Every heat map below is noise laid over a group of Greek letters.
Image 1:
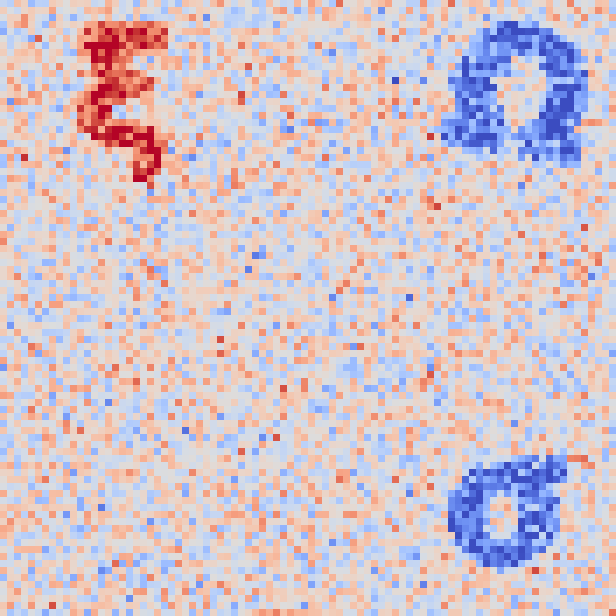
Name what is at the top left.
xi
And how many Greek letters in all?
3
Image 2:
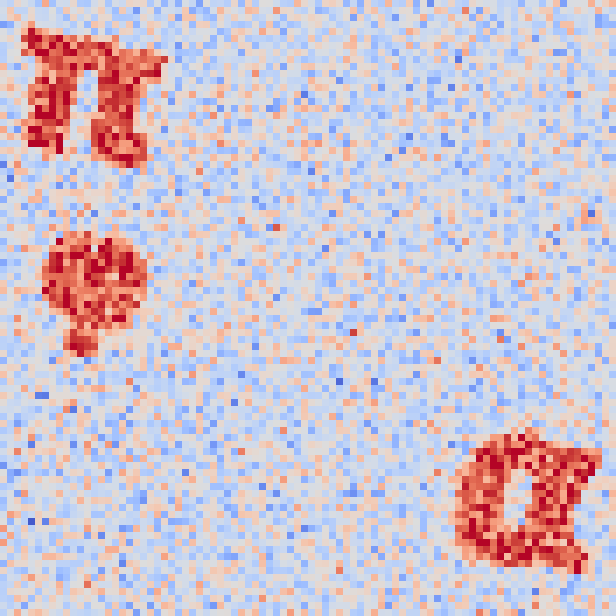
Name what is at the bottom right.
alpha
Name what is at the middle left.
phi
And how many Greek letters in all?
3
